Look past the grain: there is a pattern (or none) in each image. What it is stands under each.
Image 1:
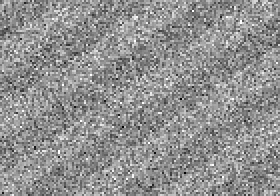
diagonal stripes
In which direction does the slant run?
bottom left to top right
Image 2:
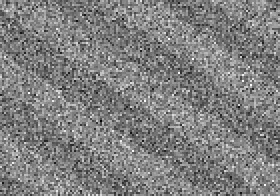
diagonal stripes
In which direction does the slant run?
top left to bottom right
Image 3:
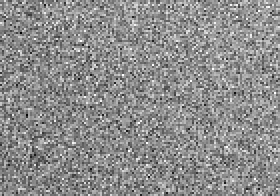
a smooth slope
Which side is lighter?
top right
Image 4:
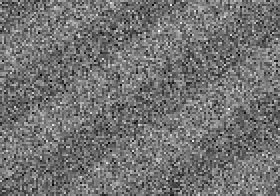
diagonal stripes
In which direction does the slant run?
bottom left to top right
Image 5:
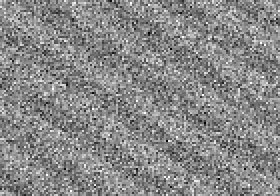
diagonal stripes
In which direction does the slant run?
top left to bottom right
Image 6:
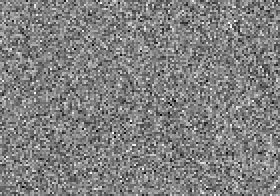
only noise
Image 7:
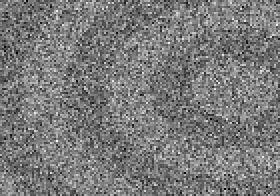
rings round one point
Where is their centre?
middle right
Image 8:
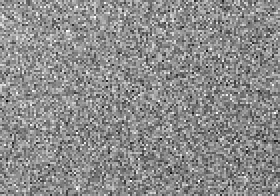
a smooth slope
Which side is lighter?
top left
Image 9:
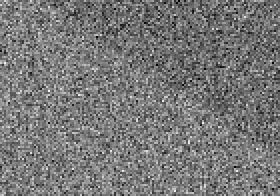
a sharp edge
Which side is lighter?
bottom left
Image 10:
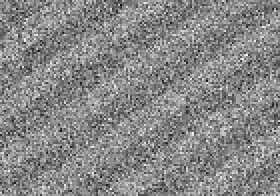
diagonal stripes
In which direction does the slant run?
bottom left to top right
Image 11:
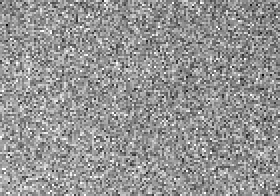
a smooth slope
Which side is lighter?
bottom left
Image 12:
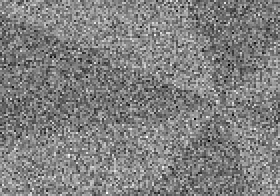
spokes from one point
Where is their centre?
middle right
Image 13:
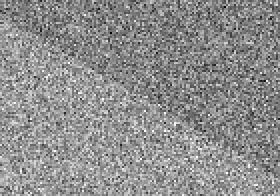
a sharp edge
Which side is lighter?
bottom left
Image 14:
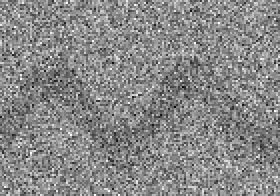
a wavy band
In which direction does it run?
left to right
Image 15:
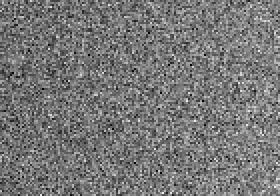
a smooth slope
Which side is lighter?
right
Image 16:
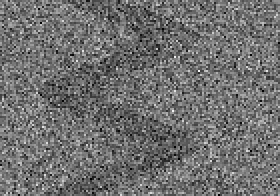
a wavy band
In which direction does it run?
top to bottom
